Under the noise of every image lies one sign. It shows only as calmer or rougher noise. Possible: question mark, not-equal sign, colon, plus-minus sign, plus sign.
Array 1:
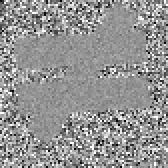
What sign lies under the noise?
not-equal sign
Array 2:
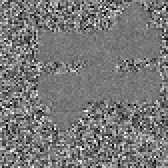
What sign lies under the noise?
not-equal sign
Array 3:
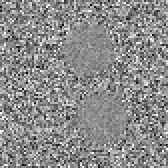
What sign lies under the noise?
colon
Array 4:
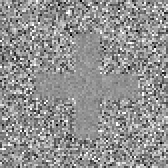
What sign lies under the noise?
plus sign
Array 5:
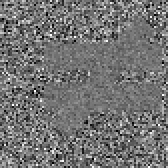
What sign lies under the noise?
not-equal sign
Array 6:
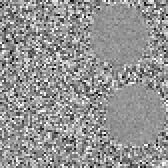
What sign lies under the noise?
colon
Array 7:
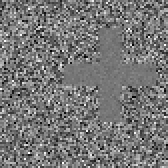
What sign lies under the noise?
plus sign
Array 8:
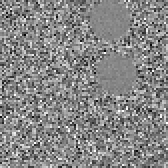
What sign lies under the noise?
colon
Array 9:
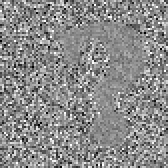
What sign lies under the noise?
question mark
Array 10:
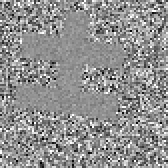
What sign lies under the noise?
plus-minus sign
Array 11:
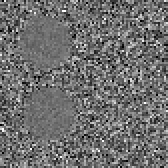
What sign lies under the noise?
colon
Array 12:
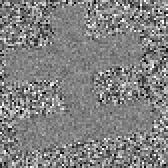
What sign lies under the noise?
plus-minus sign
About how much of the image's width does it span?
nearly all
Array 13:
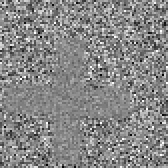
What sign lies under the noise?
plus sign
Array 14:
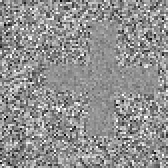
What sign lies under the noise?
plus sign
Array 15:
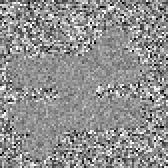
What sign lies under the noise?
not-equal sign
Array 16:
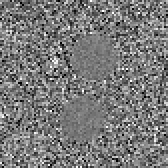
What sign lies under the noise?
colon
